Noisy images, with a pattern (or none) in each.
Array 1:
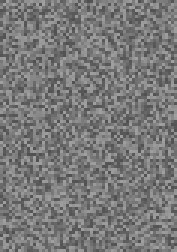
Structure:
only noise
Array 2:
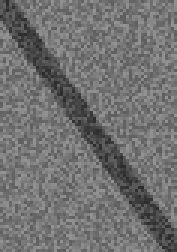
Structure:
a diagonal band
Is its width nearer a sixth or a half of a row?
a sixth
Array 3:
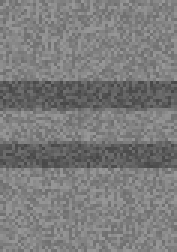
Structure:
bands of rows
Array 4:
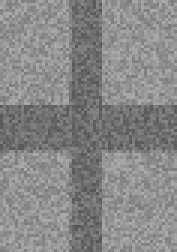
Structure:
bands of rows crossing bands of columns
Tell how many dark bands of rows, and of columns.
1 and 1
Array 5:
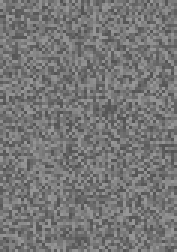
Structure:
only noise
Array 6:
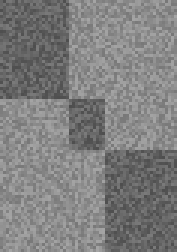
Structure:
blocks along the diagonal
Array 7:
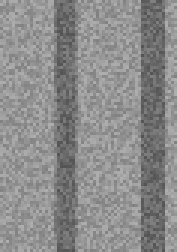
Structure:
bands of columns
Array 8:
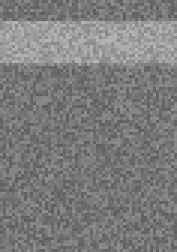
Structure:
one band of rows
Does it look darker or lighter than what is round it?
lighter
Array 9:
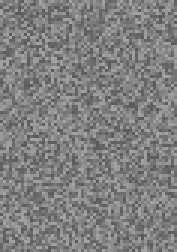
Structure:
only noise
